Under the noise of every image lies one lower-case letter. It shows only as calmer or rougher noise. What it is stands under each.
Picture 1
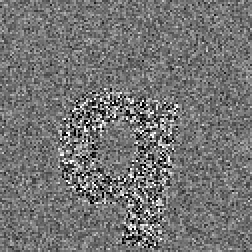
q
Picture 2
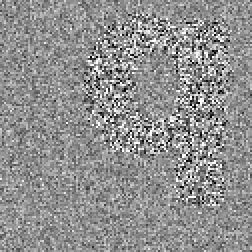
q
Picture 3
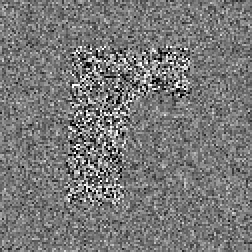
r
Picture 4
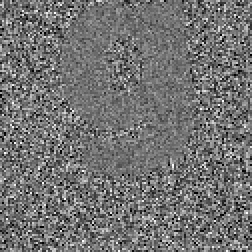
g
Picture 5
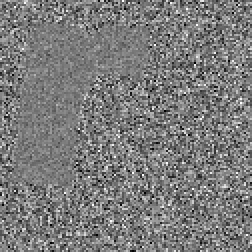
r
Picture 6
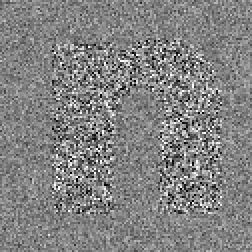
n
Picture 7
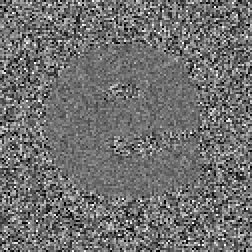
e
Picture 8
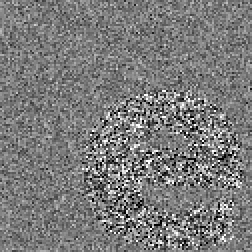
e
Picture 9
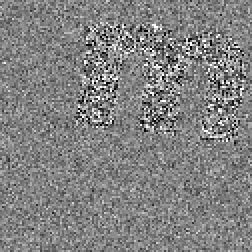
m
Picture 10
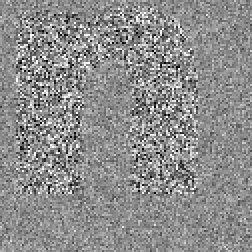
n
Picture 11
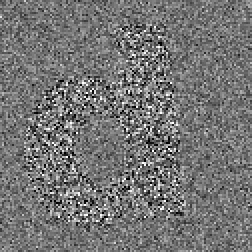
d
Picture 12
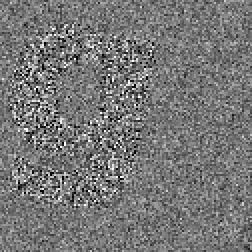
g
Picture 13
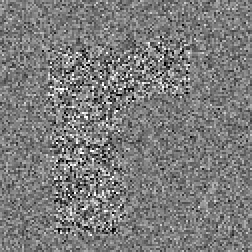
r
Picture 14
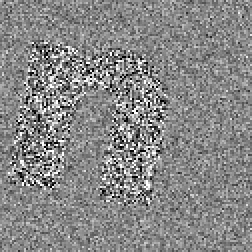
n
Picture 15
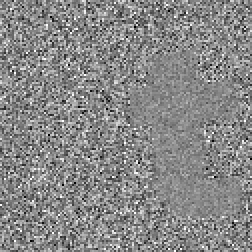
t
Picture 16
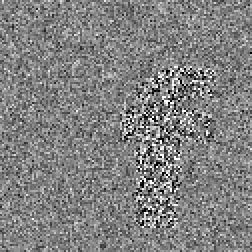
f
